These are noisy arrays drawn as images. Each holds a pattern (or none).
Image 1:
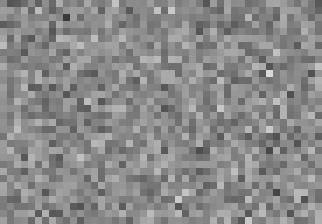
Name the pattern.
only noise
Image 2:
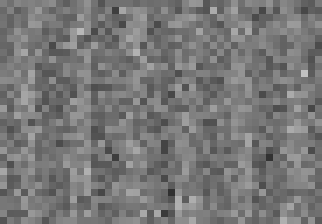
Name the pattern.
vertical stripes
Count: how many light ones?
6
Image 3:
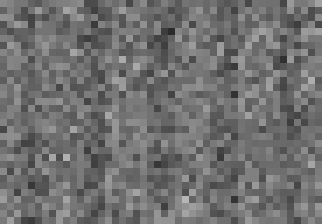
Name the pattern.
vertical stripes
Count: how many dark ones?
5
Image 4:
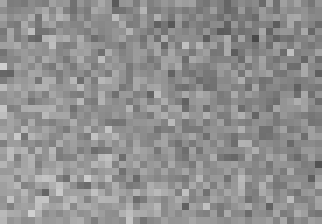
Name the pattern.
a smooth slope
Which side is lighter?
bottom left
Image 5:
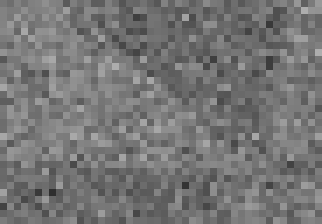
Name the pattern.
spokes from one point
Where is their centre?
bottom right
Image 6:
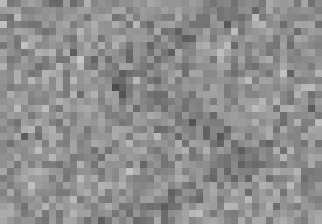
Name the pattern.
a wavy band
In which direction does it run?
top to bottom
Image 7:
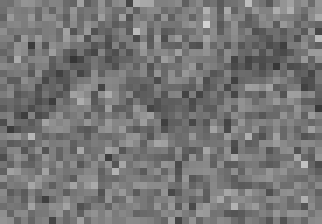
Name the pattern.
a wavy band
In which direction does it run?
left to right
